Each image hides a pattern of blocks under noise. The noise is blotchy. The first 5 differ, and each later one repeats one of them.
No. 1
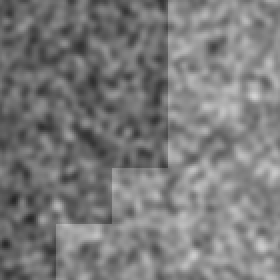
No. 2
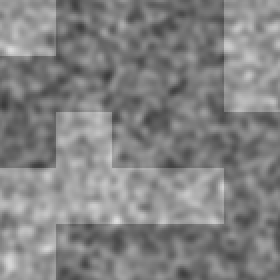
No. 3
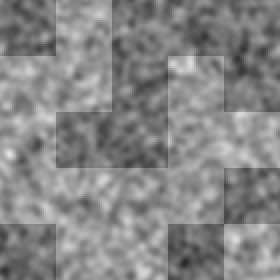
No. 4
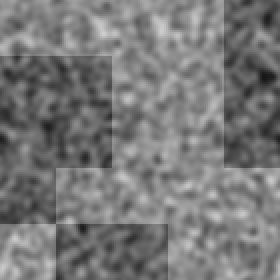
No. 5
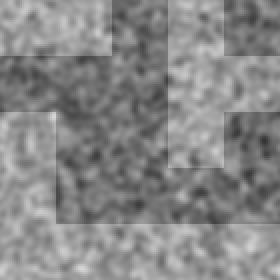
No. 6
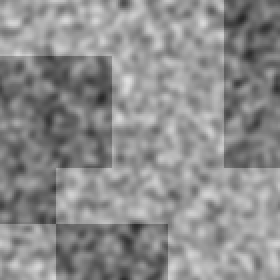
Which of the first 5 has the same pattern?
4
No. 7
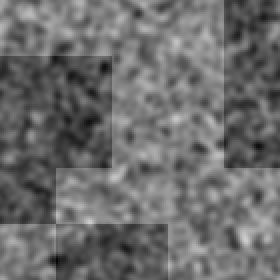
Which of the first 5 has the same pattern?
4
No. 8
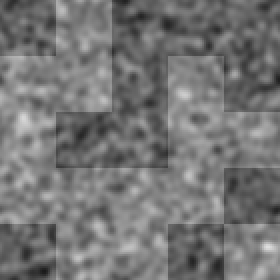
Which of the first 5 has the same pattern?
3
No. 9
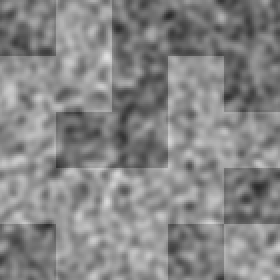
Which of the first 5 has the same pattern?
3
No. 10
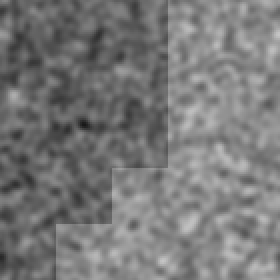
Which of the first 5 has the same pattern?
1
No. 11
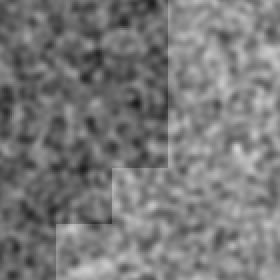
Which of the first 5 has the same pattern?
1
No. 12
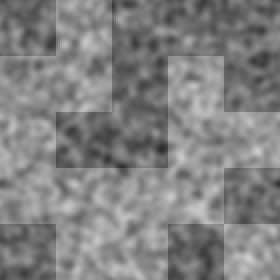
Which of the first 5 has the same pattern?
3
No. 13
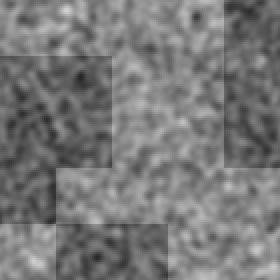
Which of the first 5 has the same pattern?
4
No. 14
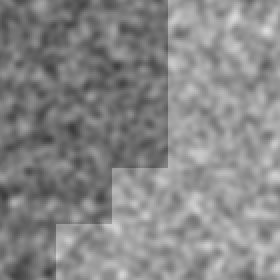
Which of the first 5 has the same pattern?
1
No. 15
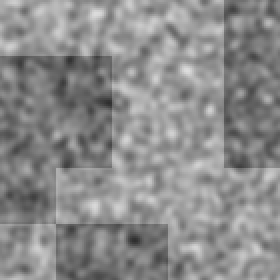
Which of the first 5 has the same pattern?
4
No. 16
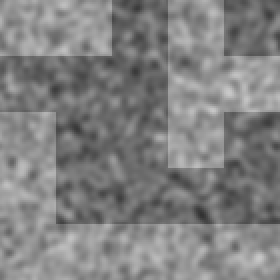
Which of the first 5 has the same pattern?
5
